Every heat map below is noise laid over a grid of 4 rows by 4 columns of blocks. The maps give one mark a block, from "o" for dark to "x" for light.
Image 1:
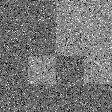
o o x x
o o x x
o x o x
o o o o
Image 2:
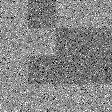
x o x x
x x o o
x o o o
x x x x
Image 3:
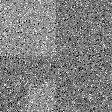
x x o o
x x o o
o o o o
o x o o
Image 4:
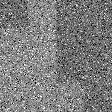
o x o o
x x o o
x x o o
x x x o
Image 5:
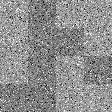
x o x x
x o o x
x o x o
o o x x
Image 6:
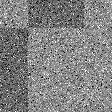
x o o x
o x x x
o x x x
o x x x
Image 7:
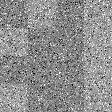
o x o x
x o o x
o o o x
x o o x
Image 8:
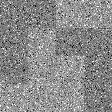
o o x x
o x o o
o x x o
x x x o
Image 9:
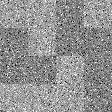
x x o x
o x o o
o o x o
x x x o
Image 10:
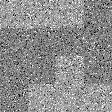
x x x o
o o o o
o o x o
o x x x
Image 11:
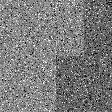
x x x o
x x x o
x x o o
x x o o
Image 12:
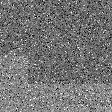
o o o o
o o o o
x o o o
x x x x
